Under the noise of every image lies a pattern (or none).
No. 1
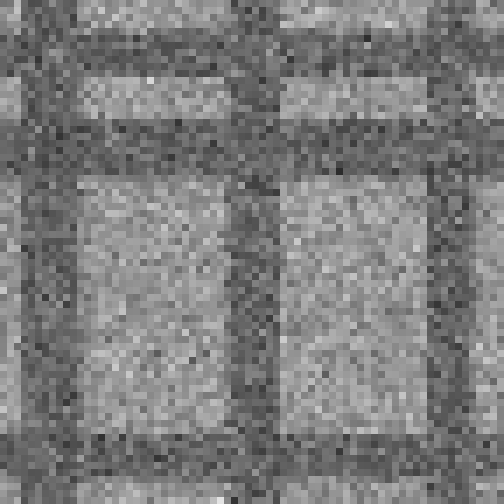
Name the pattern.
bands of rows crossing bands of columns
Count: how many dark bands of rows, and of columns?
3 and 3
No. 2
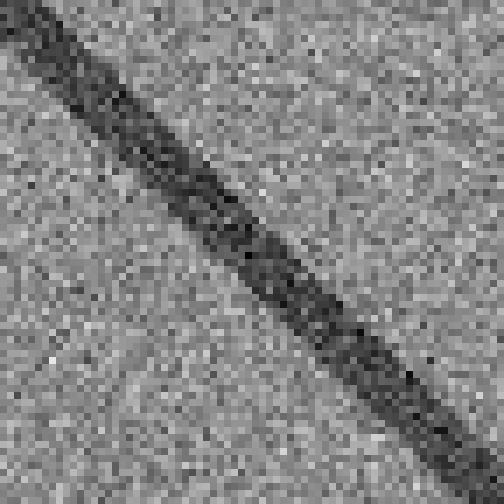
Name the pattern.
a diagonal band
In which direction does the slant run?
top left to bottom right
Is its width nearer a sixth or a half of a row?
a sixth
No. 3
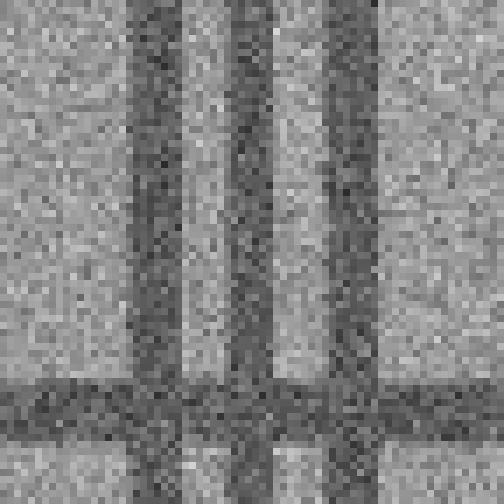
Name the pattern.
bands of rows crossing bands of columns
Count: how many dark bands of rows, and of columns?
1 and 3
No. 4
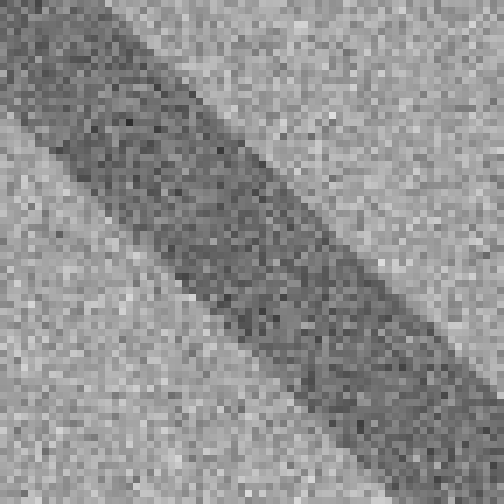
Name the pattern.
a diagonal band
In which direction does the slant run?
top left to bottom right
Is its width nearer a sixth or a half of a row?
a half
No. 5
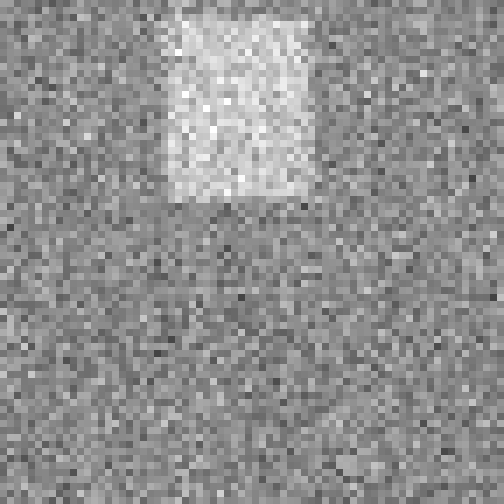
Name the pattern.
one block
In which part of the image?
top middle
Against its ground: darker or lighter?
lighter
